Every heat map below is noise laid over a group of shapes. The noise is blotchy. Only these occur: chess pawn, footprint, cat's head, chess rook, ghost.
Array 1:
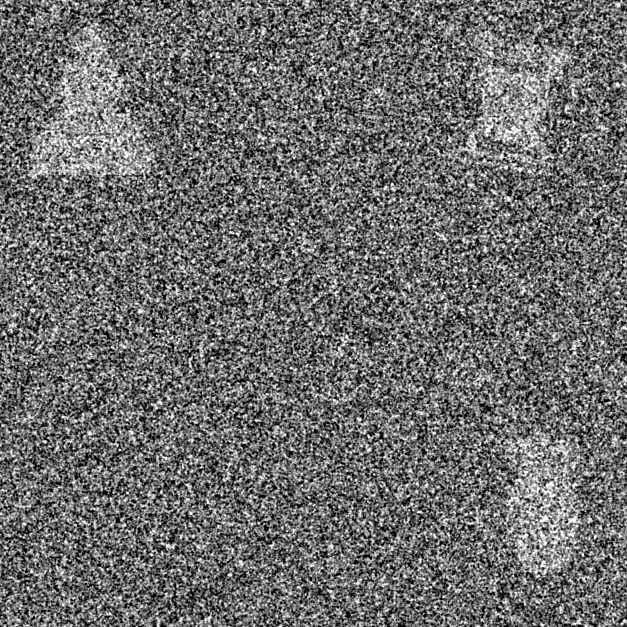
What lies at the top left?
chess pawn
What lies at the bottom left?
nothing
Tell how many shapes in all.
3
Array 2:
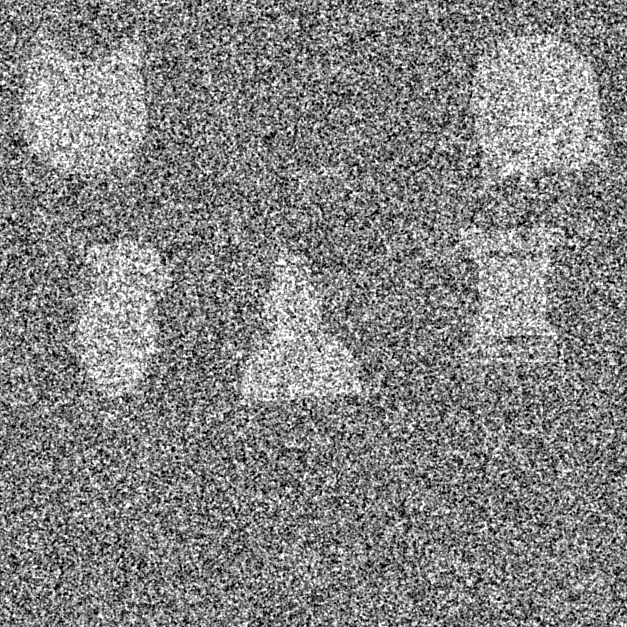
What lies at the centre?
chess pawn
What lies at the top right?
ghost
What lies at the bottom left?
nothing
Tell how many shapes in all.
5
